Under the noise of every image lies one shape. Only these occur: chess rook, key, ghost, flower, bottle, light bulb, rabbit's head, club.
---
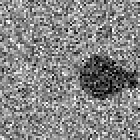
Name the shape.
light bulb
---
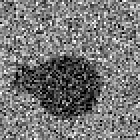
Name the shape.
light bulb
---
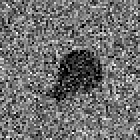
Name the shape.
light bulb
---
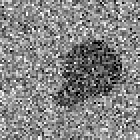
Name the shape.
light bulb
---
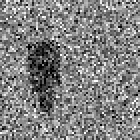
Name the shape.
bottle
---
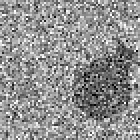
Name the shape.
light bulb
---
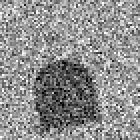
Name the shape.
ghost
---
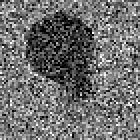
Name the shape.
light bulb
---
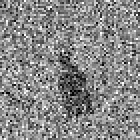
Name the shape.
bottle
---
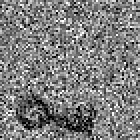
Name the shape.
key
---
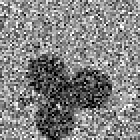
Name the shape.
club
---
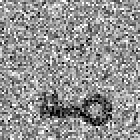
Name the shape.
key
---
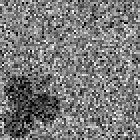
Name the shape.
club
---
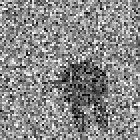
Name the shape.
rabbit's head
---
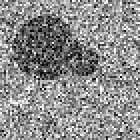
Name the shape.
light bulb
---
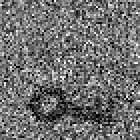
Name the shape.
key
